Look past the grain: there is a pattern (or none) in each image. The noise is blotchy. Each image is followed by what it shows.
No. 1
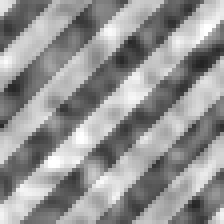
diagonal stripes
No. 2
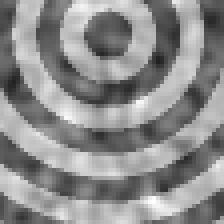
rings round one point
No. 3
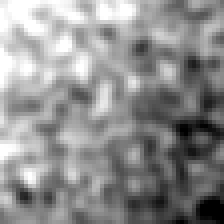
a smooth slope
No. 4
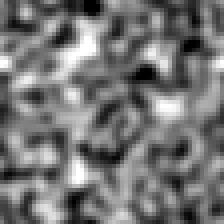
only noise
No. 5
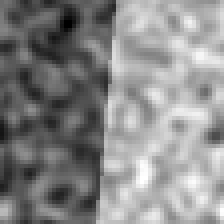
a sharp edge
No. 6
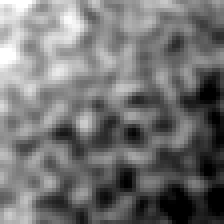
a smooth slope
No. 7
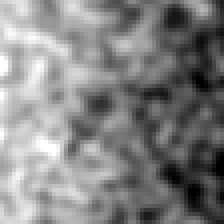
a smooth slope
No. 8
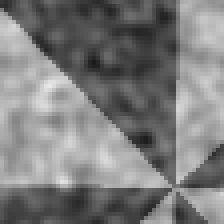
spokes from one point
